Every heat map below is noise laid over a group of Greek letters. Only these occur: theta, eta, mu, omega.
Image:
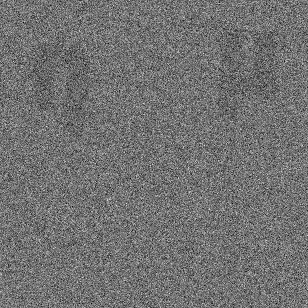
top left: eta; top right: mu
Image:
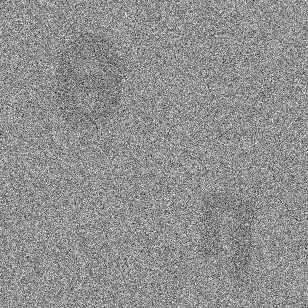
top left: theta; bottom right: eta
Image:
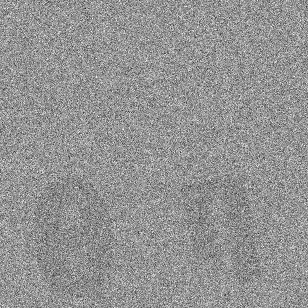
bottom left: theta; bottom right: eta
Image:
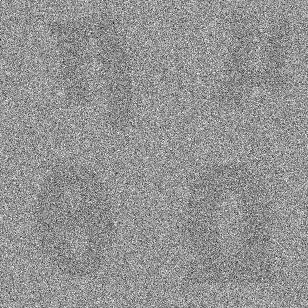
top left: eta; top right: mu; bottom left: theta; bottom right: omega
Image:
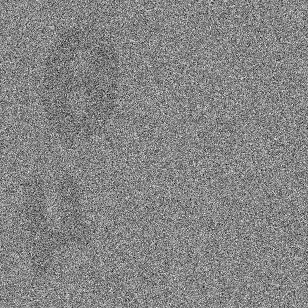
top left: theta; bottom left: mu
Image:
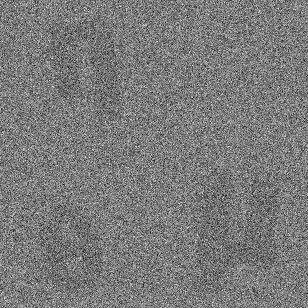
top left: eta; bottom left: theta; bottom right: mu
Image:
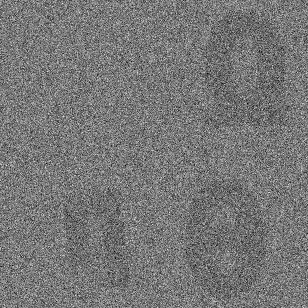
top right: omega; bottom left: eta; bottom right: theta
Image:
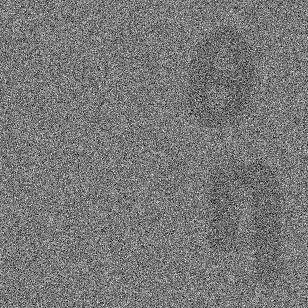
top right: theta; bottom right: eta
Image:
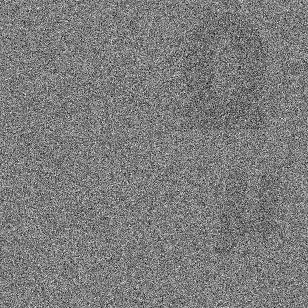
top right: omega; bottom right: mu
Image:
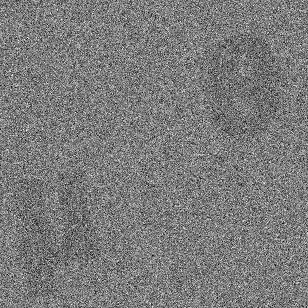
top right: theta; bottom left: mu
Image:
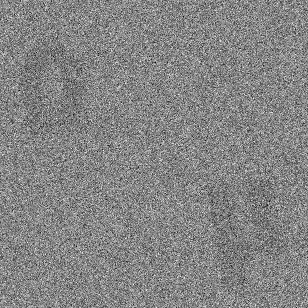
top left: omega; bottom right: mu
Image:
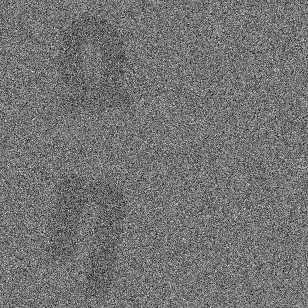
top left: omega; bottom left: eta
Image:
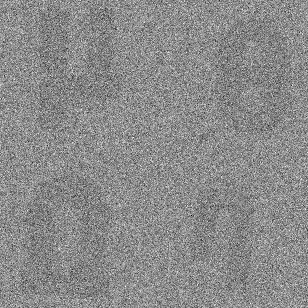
top left: mu; top right: theta; bottom left: omega; bottom right: eta
